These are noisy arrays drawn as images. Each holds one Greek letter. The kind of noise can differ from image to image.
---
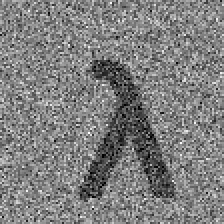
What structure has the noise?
independent entries
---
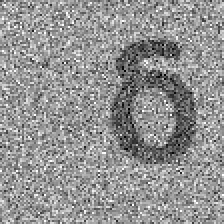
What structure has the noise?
independent entries
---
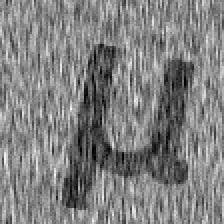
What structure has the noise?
streaked along the columns
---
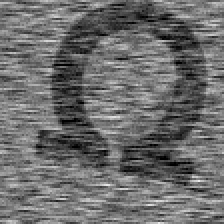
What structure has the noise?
streaked along the rows
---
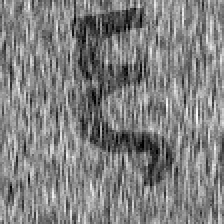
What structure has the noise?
streaked along the columns
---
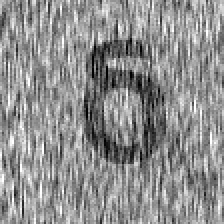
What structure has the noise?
streaked along the columns
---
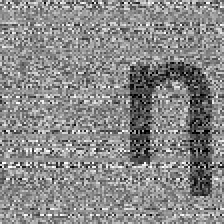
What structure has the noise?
rows of uneven size
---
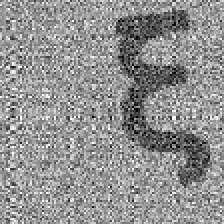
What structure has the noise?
low rank plus noise
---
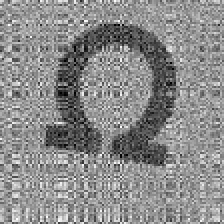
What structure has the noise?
low rank plus noise
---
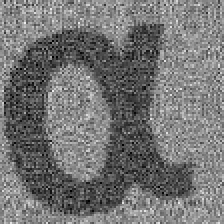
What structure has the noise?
low rank plus noise
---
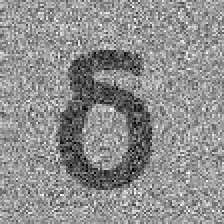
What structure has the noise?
low rank plus noise
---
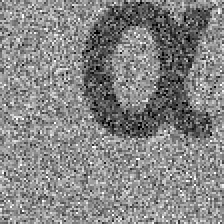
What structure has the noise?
independent entries
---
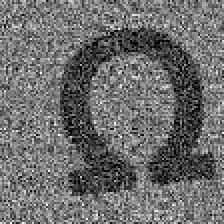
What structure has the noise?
low rank plus noise
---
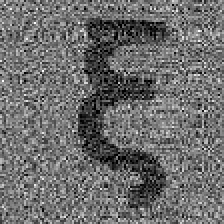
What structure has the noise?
low rank plus noise
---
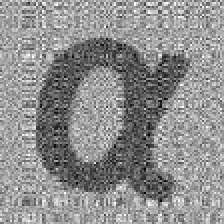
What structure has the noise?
low rank plus noise
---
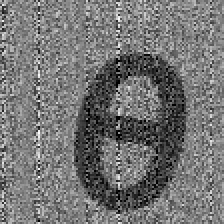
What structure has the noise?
columns of uneven size
